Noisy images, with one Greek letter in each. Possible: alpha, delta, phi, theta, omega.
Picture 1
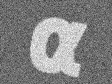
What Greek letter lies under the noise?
alpha
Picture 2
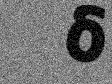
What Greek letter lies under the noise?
delta
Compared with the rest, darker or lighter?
darker
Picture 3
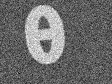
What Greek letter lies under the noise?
theta
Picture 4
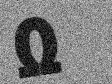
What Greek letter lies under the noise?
omega
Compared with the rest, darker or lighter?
darker
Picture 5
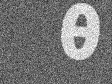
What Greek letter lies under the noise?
theta
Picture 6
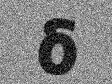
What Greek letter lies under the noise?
delta
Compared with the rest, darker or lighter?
darker
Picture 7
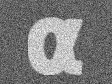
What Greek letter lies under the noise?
alpha
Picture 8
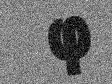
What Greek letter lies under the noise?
phi
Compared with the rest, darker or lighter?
darker
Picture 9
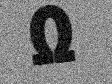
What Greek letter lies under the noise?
omega
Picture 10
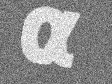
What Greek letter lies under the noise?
alpha
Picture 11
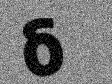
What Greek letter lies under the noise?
delta
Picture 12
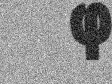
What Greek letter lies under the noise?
phi
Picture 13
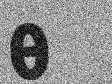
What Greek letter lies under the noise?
theta
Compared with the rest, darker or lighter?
darker
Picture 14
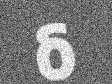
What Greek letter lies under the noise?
delta
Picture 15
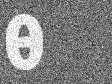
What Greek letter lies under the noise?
theta
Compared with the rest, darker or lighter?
lighter
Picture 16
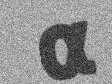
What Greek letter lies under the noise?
alpha
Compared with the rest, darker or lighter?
darker
